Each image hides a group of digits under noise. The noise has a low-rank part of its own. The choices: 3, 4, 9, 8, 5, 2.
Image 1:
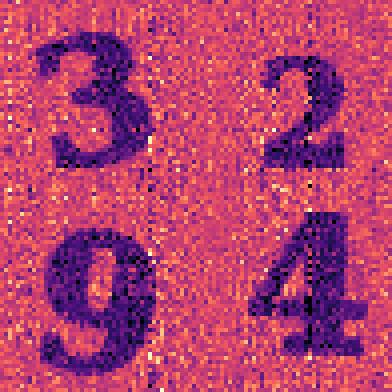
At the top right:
2
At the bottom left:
9
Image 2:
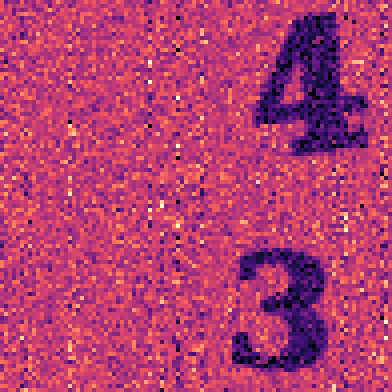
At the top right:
4
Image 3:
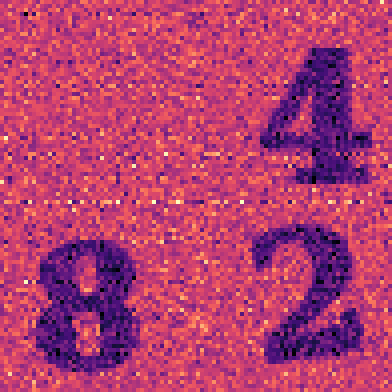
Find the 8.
bottom left
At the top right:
4
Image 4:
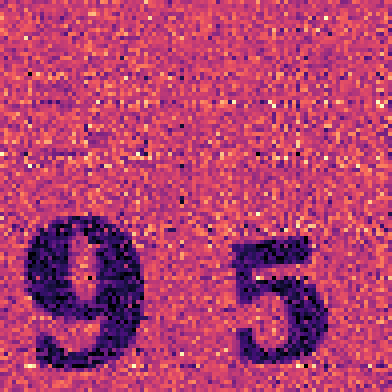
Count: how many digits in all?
2
